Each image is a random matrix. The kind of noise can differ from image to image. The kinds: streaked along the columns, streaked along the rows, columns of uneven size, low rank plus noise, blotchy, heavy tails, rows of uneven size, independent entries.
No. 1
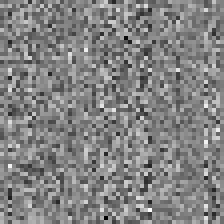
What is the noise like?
columns of uneven size
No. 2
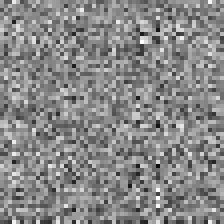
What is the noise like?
low rank plus noise
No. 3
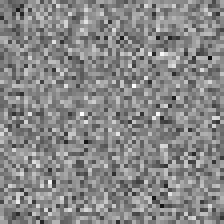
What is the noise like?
low rank plus noise
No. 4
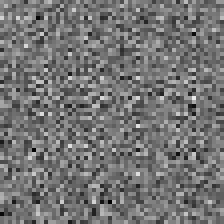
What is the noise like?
low rank plus noise
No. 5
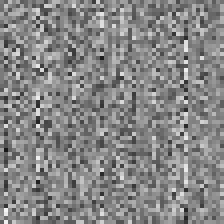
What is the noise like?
columns of uneven size
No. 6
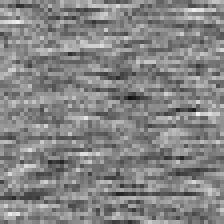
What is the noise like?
streaked along the rows
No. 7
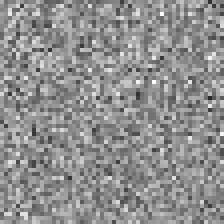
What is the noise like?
low rank plus noise
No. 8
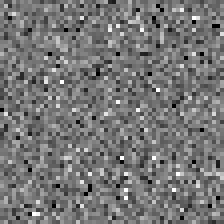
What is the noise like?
heavy tails
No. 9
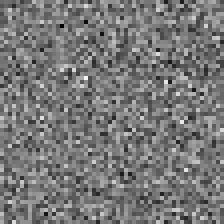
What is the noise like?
independent entries
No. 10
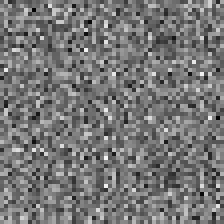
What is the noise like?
low rank plus noise
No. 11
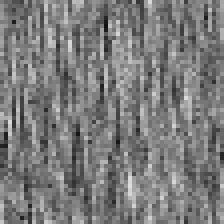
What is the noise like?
streaked along the columns
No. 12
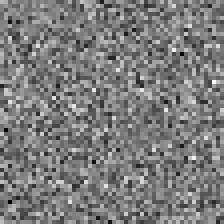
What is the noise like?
independent entries
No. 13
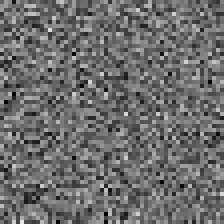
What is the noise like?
low rank plus noise
